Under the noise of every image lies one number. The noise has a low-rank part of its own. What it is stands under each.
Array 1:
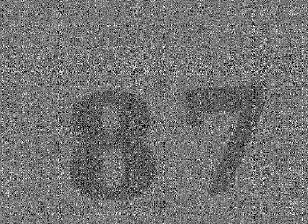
87
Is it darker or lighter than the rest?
darker
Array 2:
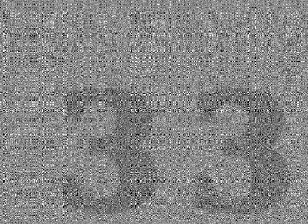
33
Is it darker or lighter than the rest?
darker
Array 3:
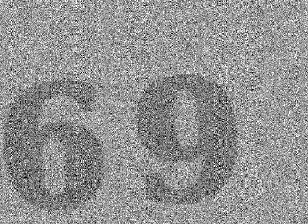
69
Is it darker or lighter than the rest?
darker
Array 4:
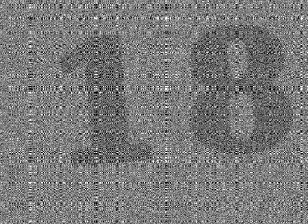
18
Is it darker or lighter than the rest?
darker
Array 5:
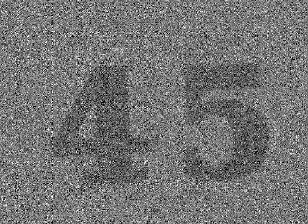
45
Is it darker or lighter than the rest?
darker
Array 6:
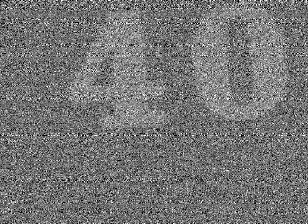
40
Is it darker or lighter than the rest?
lighter
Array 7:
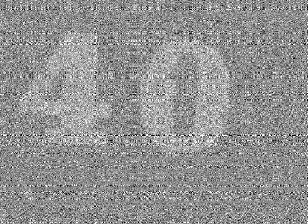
40
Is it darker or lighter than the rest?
lighter
